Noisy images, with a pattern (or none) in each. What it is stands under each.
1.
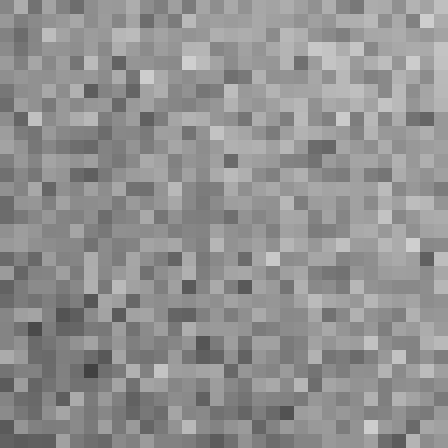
a smooth slope
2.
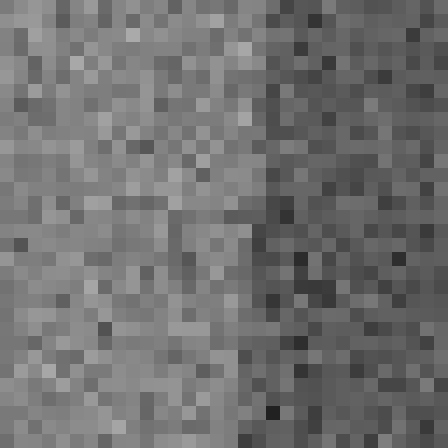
a sharp edge
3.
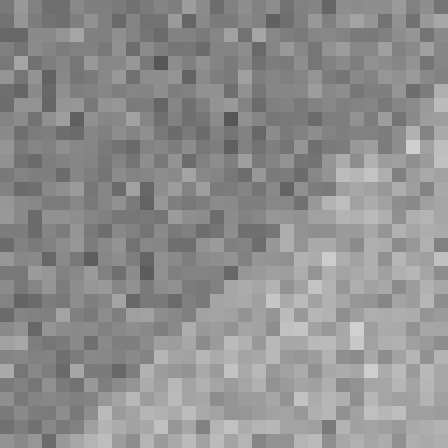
a sharp edge
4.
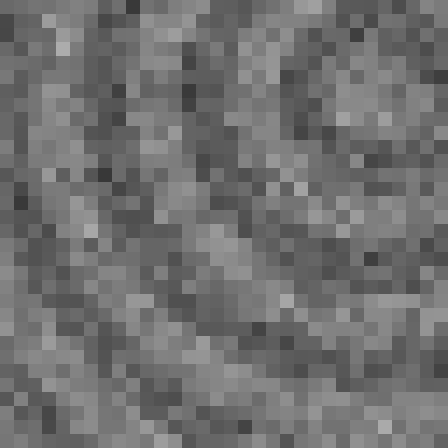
rings round one point
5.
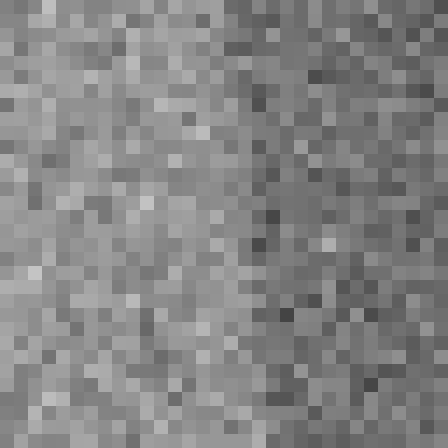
a sharp edge
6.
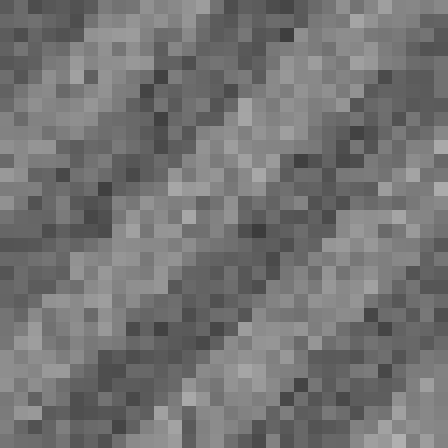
diagonal stripes
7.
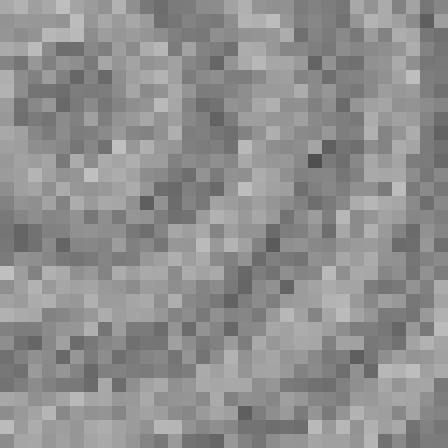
rings round one point
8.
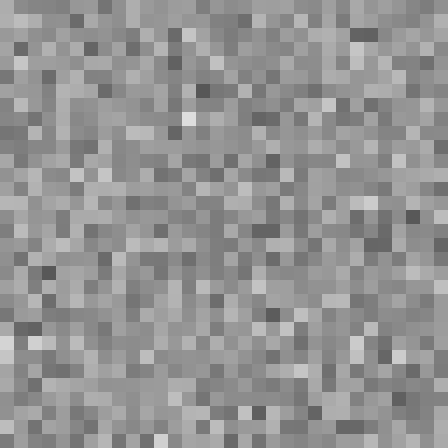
only noise
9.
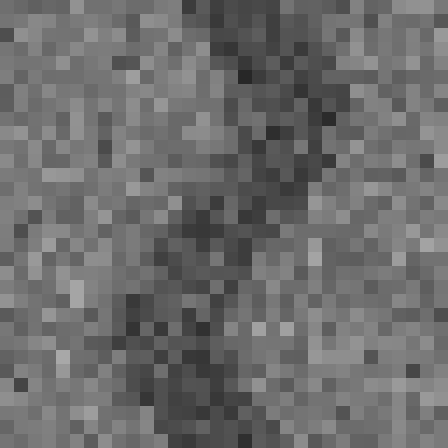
a wavy band
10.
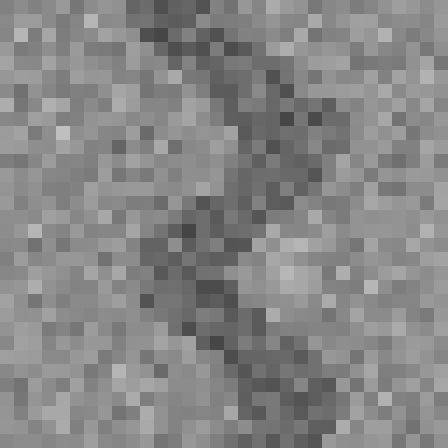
a wavy band
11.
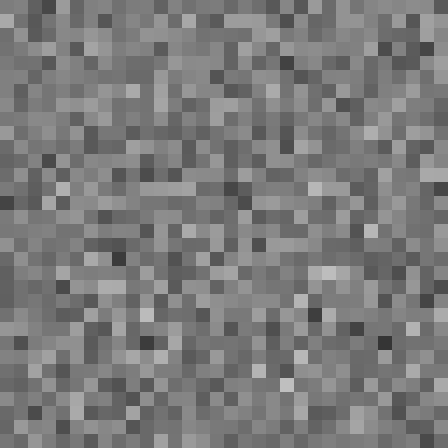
only noise
